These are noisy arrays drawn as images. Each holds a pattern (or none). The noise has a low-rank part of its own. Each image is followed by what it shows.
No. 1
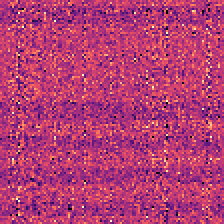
bands of rows
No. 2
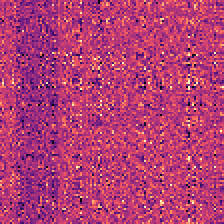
one band of columns
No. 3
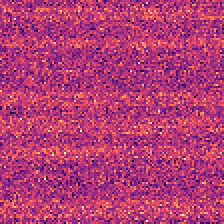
bands of rows
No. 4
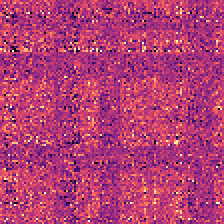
bands of rows crossing bands of columns
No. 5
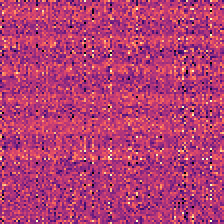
bands of rows
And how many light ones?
6
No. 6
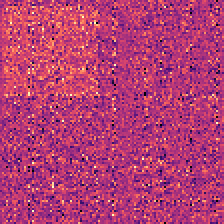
one block
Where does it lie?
top left
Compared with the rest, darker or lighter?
lighter
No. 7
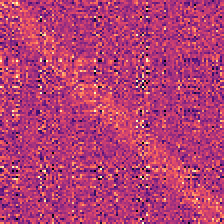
a diagonal band
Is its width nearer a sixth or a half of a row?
a sixth
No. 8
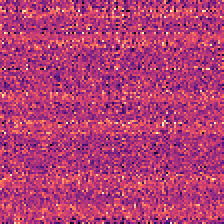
bands of rows
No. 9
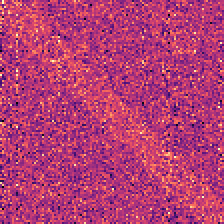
a diagonal band
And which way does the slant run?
top left to bottom right
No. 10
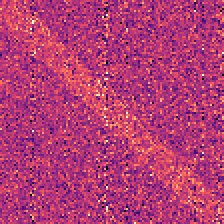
a diagonal band
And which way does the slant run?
top left to bottom right
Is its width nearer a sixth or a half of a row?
a sixth
